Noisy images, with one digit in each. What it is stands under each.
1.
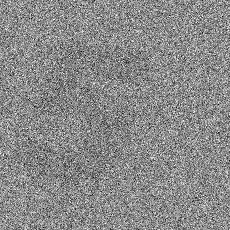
5
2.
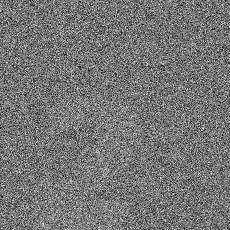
2
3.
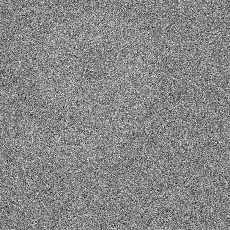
9
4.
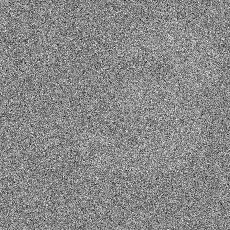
3
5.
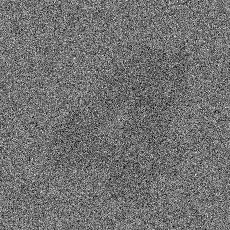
4
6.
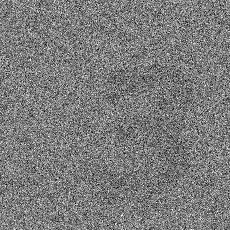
3
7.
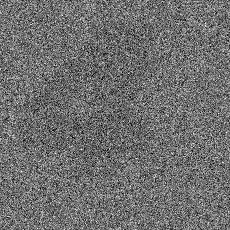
4
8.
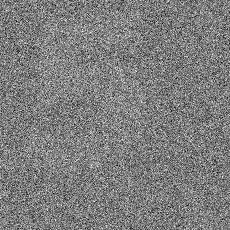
5
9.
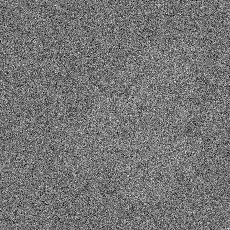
4
